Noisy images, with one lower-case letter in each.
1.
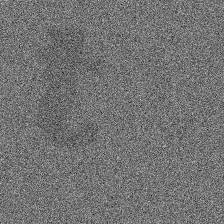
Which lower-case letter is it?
t
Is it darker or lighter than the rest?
darker
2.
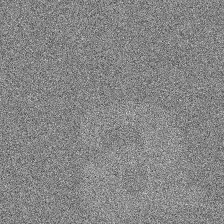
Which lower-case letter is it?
a
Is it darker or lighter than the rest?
lighter
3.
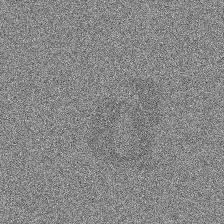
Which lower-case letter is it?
d
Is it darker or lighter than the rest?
darker
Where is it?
centre
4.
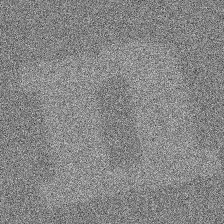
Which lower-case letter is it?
n
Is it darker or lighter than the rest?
lighter
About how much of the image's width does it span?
nearly all
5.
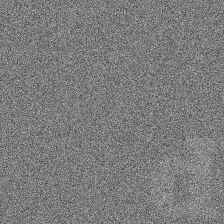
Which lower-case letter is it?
d
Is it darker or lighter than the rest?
lighter
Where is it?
bottom right
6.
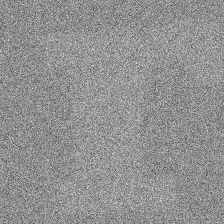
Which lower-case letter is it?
r
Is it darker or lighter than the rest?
lighter
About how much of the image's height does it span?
nearly all
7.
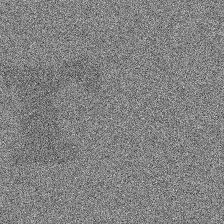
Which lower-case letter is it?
r
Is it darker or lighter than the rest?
darker
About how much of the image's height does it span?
half
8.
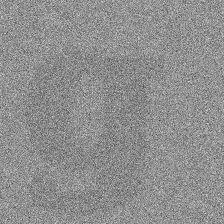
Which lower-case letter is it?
g
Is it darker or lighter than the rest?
darker
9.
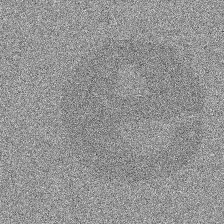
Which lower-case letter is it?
e
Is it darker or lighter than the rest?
darker
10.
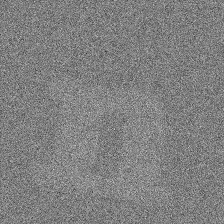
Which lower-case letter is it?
n
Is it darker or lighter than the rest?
lighter
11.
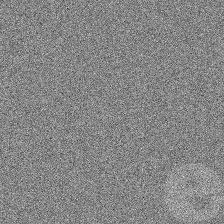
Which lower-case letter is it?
e
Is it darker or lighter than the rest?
lighter
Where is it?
bottom right
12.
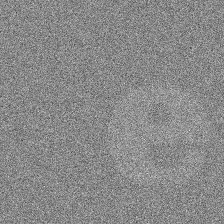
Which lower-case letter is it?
e
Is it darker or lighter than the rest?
lighter
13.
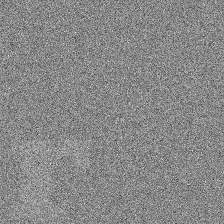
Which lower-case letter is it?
r
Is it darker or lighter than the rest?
lighter
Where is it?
bottom left
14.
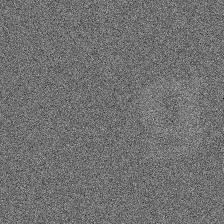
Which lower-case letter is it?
g
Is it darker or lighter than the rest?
lighter
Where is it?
middle right
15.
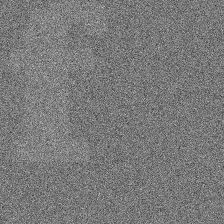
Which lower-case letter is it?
f
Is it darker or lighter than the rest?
lighter
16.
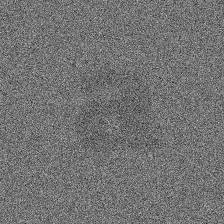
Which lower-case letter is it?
a
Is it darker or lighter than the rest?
darker
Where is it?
centre
